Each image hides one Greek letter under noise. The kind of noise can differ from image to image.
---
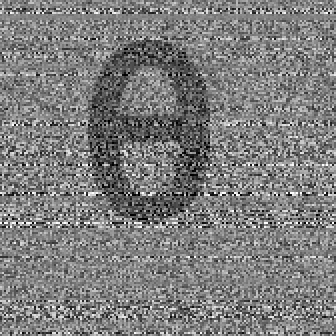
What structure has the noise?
rows of uneven size
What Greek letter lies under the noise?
theta
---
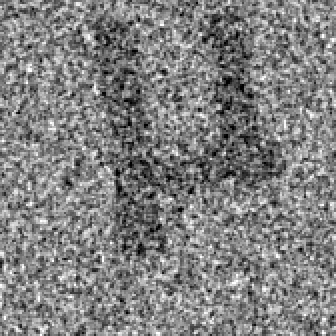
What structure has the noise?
blotchy
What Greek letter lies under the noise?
mu
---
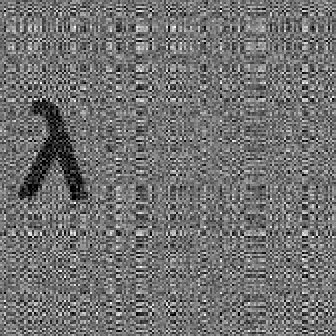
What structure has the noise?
low rank plus noise
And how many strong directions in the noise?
one
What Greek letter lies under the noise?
lambda
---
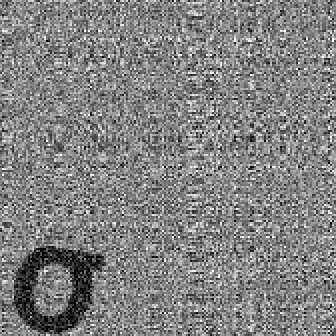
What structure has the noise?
low rank plus noise
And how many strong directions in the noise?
five to eight
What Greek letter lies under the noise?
sigma
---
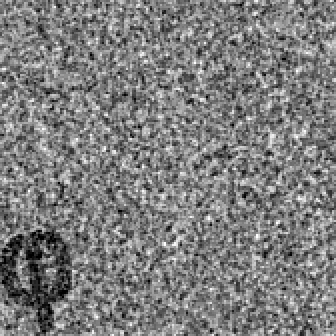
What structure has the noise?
blotchy
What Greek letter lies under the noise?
phi
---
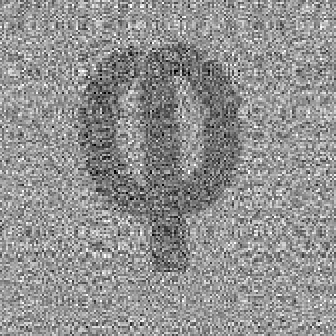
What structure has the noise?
low rank plus noise
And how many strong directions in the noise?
three or four
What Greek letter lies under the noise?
phi
